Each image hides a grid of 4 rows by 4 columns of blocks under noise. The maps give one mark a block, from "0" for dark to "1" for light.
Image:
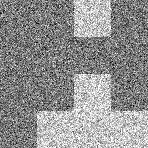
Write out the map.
0 0 1 0
0 0 0 0
0 0 1 0
0 1 1 1
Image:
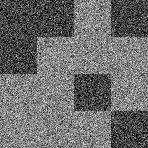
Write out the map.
0 0 1 0
0 1 1 1
1 1 0 1
1 1 1 0
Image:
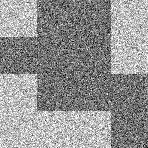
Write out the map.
1 0 0 1
0 0 0 1
1 0 0 0
1 1 1 0
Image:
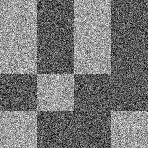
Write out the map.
1 0 1 0
1 0 1 0
0 1 0 0
1 0 0 1
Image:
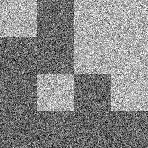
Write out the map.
1 0 1 1
0 0 1 1
0 1 0 1
0 0 0 0
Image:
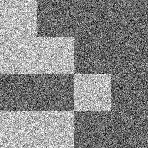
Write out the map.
1 0 0 0
1 1 0 0
0 0 1 0
1 1 0 0
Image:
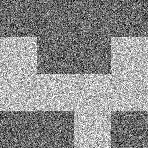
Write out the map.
0 0 0 0
1 0 0 1
1 1 1 1
0 0 1 0
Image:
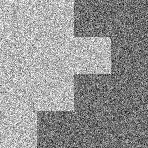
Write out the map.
1 1 0 0
1 1 1 0
1 1 0 0
1 0 0 0
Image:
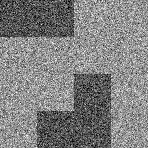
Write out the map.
0 0 1 1
1 1 1 1
1 1 0 1
1 0 0 1
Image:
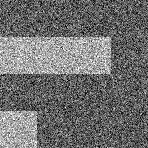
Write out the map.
0 0 0 0
1 1 1 0
0 0 0 0
1 0 0 0
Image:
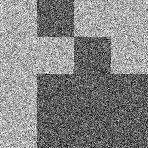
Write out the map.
1 0 1 1
1 1 0 1
1 0 0 0
1 0 0 0
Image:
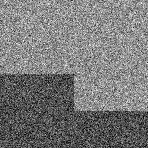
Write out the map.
1 1 1 1
1 1 1 1
0 0 1 1
0 0 0 0
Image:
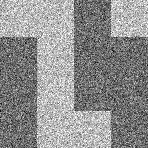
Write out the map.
1 1 0 1
0 1 0 0
0 1 0 0
0 1 1 0
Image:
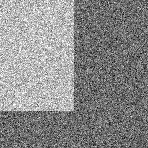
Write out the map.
1 1 0 0
1 1 0 0
1 1 0 0
0 0 0 0
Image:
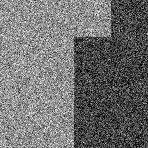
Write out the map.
1 1 1 0
1 1 0 0
1 1 0 0
1 1 0 0
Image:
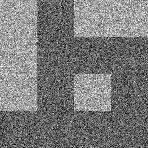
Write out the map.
1 0 1 1
1 0 0 0
1 0 1 0
0 0 0 0
